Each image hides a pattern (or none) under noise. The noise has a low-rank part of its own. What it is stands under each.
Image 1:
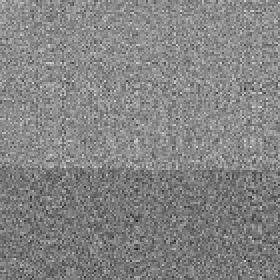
a sharp edge
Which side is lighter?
top
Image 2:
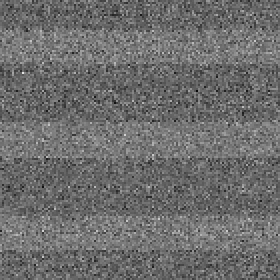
horizontal stripes
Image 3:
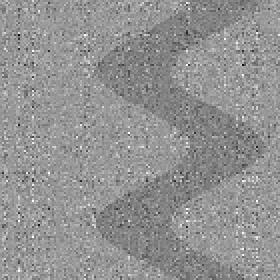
a wavy band
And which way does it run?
top to bottom
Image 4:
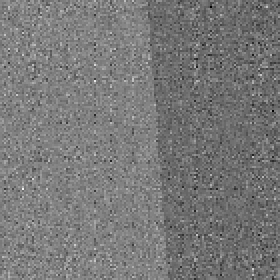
a sharp edge
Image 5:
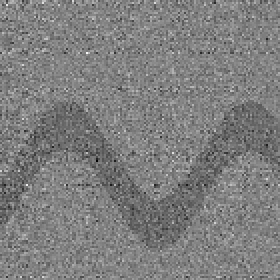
a wavy band
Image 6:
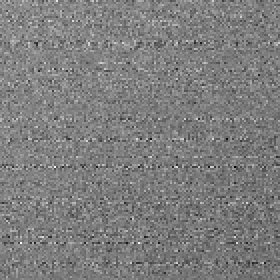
a smooth slope
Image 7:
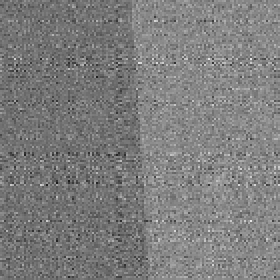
a sharp edge
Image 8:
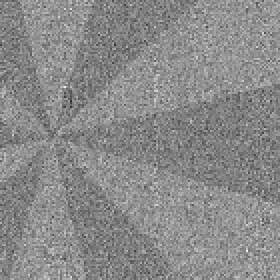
spokes from one point
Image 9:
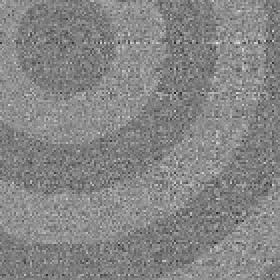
rings round one point
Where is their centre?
top left
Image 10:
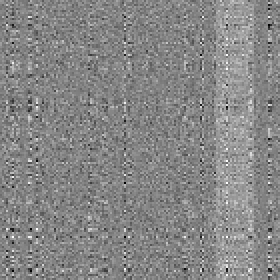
one vertical stripe
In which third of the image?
right
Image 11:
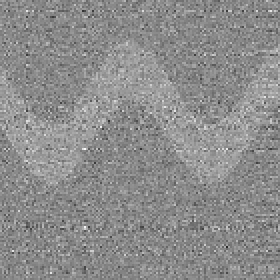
a wavy band
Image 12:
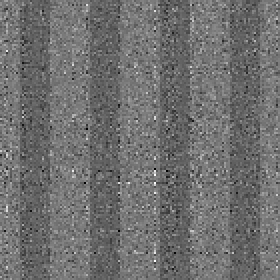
vertical stripes
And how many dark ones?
4
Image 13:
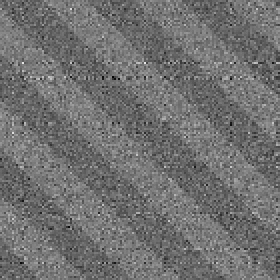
diagonal stripes
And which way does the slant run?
top left to bottom right
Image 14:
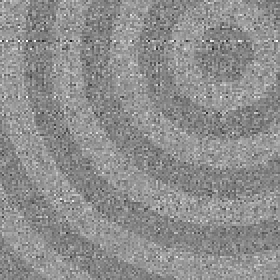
rings round one point
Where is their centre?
top right
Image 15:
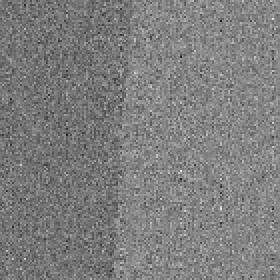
a sharp edge
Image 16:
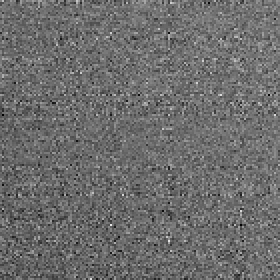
a smooth slope
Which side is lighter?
top right
